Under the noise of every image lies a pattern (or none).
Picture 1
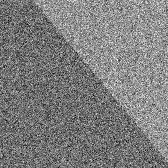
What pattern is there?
a sharp edge
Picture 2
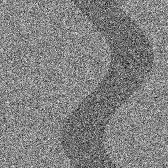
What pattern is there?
a wavy band
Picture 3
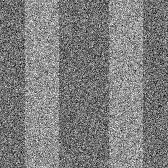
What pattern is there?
vertical stripes
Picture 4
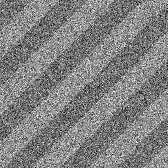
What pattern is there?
diagonal stripes
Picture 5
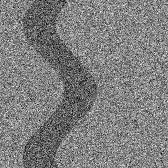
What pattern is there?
a wavy band
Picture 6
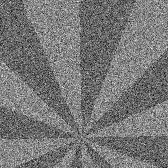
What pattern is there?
spokes from one point
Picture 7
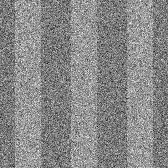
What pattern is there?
vertical stripes
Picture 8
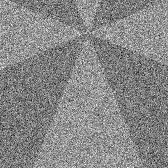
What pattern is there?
spokes from one point
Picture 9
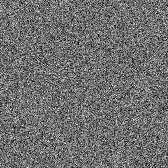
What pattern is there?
only noise
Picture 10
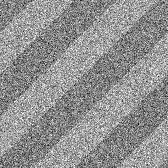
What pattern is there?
diagonal stripes
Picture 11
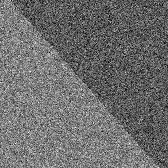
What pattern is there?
a sharp edge
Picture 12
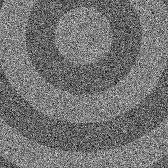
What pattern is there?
rings round one point
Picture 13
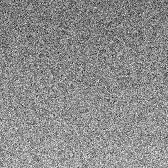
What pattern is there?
a smooth slope
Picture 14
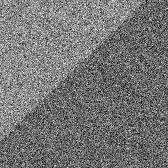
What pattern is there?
a sharp edge
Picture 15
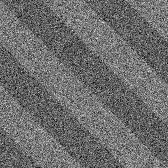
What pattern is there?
diagonal stripes
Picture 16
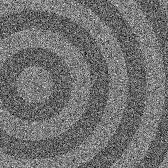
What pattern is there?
rings round one point
